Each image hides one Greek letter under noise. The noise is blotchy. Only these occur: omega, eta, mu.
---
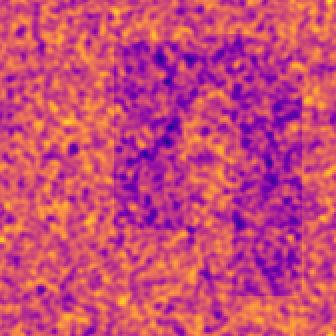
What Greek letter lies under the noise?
eta
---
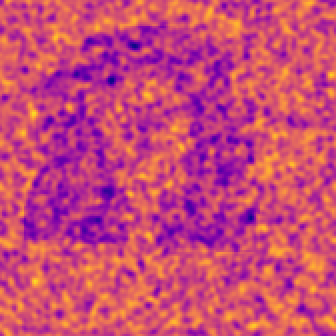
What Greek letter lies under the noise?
omega
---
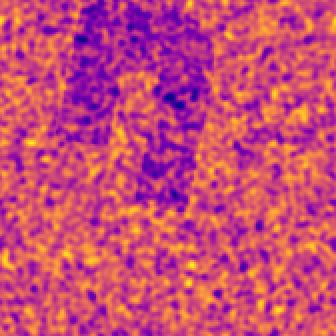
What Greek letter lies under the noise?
eta
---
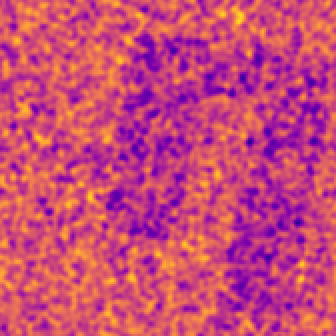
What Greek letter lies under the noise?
eta
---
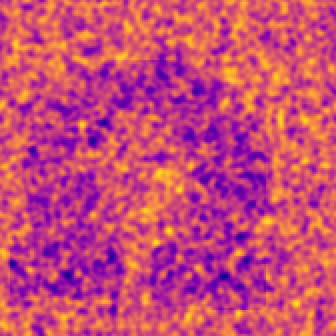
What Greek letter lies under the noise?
omega
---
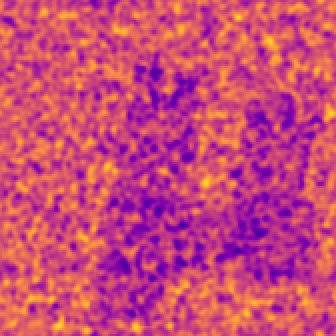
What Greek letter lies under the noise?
mu
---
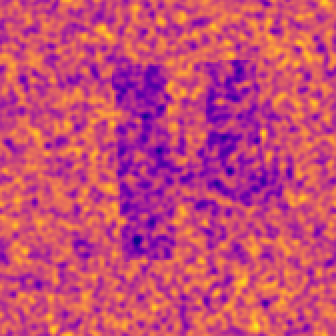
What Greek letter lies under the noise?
mu
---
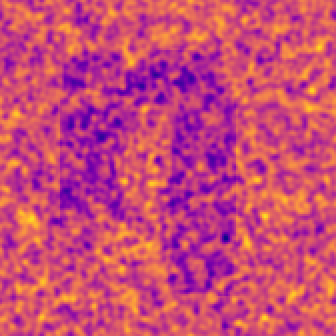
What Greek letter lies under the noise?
eta
